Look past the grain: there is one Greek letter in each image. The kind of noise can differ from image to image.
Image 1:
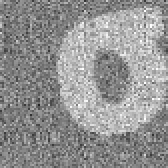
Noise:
low rank plus noise
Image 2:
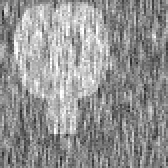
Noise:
streaked along the columns
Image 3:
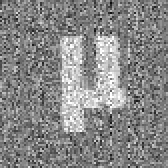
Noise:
columns of uneven size
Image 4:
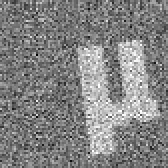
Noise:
low rank plus noise
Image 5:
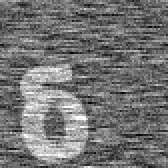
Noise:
streaked along the rows
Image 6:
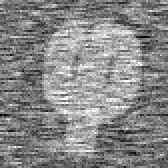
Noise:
streaked along the rows
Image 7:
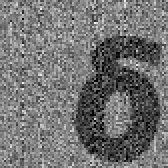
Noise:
columns of uneven size
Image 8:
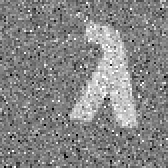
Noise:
heavy tails
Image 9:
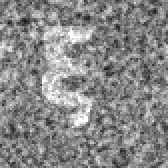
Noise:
blotchy
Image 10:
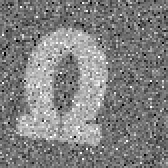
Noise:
heavy tails
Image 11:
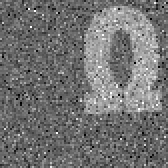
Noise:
heavy tails
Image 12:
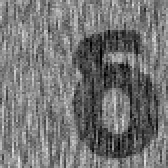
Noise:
streaked along the columns
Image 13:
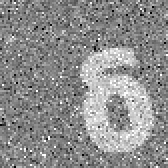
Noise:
heavy tails
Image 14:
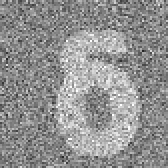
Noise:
low rank plus noise
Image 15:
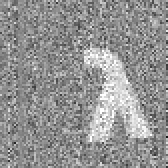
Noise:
columns of uneven size
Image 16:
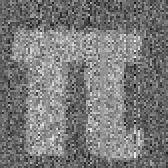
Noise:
columns of uneven size
